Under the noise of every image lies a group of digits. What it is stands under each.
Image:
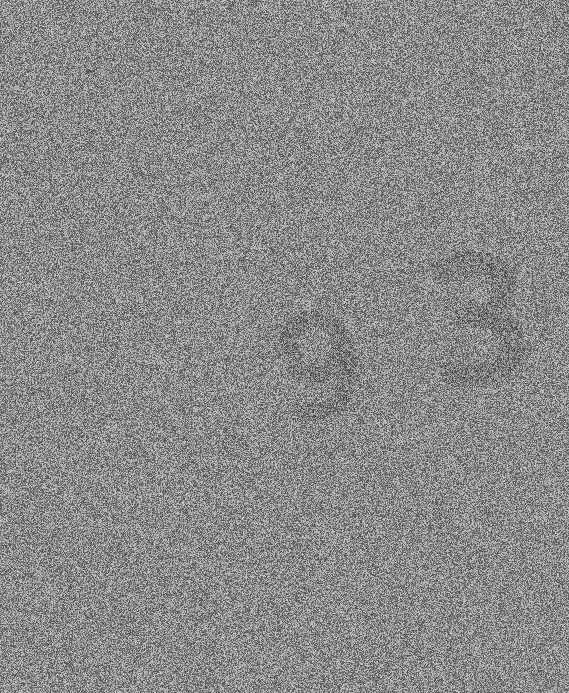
centre: dark 9; middle right: dark 3
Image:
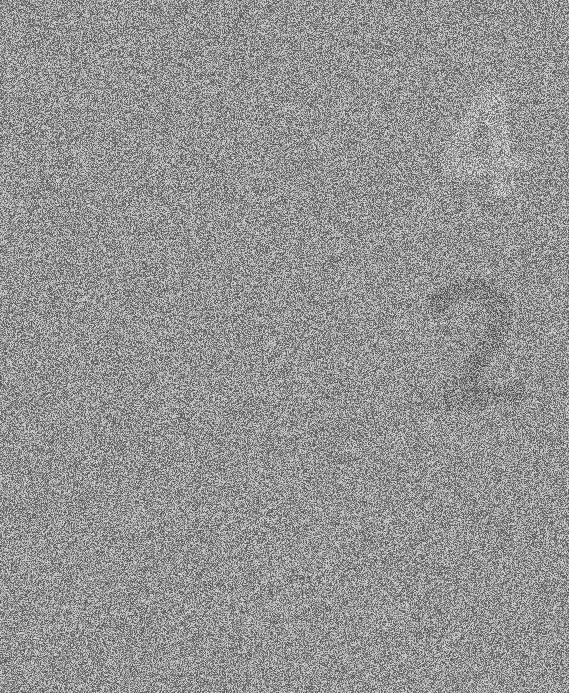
top right: light 4; middle right: dark 2
